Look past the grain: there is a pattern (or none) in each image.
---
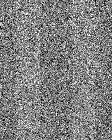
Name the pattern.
vertical stripes
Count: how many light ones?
2
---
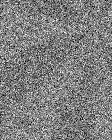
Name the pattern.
spokes from one point
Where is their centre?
top right
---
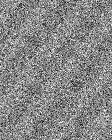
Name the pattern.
diagonal stripes
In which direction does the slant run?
bottom left to top right
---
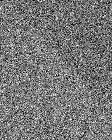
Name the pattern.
a sharp edge
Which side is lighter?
bottom left
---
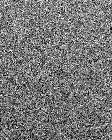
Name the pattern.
a smooth slope
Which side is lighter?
top
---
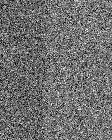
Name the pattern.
a sharp edge
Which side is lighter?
right
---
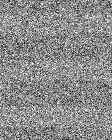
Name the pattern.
horizontal stripes
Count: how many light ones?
3
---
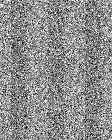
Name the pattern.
vertical stripes
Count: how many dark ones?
3
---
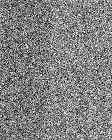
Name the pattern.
a sharp edge
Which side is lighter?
right
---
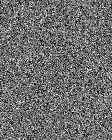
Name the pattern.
only noise
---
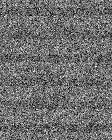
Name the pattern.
horizontal stripes
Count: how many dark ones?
6
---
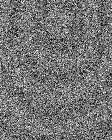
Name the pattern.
rings round one point
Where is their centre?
top middle
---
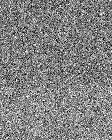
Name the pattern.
a sharp edge
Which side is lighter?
bottom
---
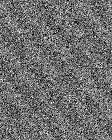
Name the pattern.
diagonal stripes
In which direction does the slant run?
top left to bottom right
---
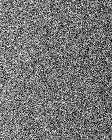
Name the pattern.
a smooth slope
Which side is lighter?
left
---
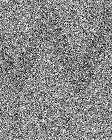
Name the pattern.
a wavy band
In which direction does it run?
left to right
